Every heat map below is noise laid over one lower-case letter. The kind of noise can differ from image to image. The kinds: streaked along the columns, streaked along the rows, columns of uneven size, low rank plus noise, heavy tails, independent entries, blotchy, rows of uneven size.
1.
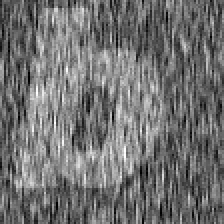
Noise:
streaked along the columns
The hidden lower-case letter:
b
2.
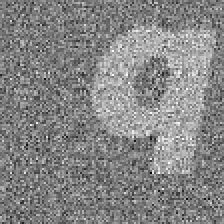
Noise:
low rank plus noise
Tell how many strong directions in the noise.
five to eight
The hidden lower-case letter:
q
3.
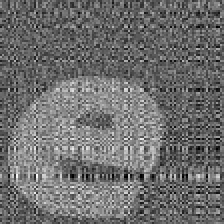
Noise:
low rank plus noise
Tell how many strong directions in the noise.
one
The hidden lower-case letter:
e
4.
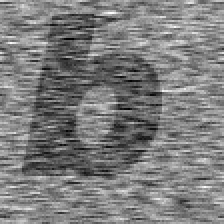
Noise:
streaked along the rows
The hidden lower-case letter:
b
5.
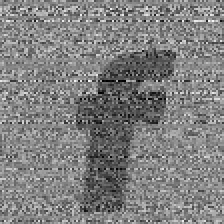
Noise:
rows of uneven size
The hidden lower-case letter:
f
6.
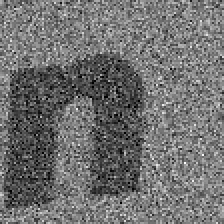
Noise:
independent entries
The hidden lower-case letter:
n
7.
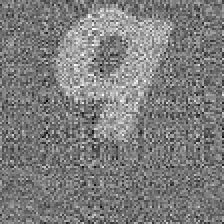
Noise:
low rank plus noise
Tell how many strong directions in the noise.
three or four
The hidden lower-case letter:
q
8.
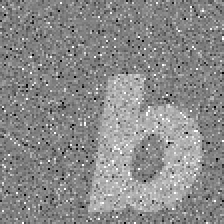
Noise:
heavy tails
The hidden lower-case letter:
b
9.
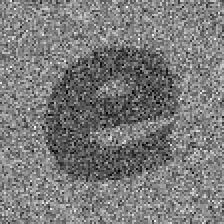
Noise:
independent entries
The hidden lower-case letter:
e
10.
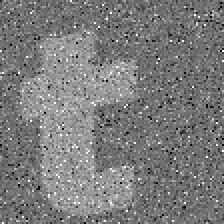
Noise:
heavy tails
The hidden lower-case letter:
t
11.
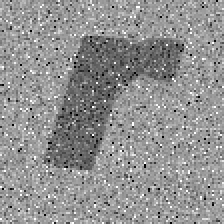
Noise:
heavy tails
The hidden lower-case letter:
r
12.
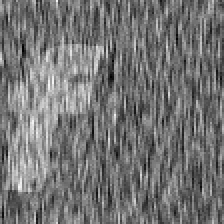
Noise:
streaked along the columns
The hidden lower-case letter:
f
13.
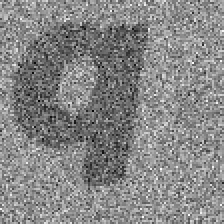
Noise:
independent entries
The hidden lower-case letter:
q
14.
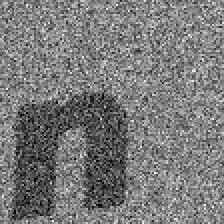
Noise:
independent entries
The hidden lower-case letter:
n
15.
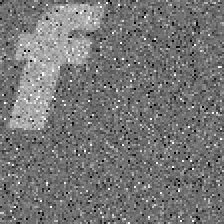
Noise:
heavy tails
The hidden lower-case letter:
f
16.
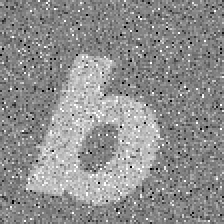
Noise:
heavy tails
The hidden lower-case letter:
b
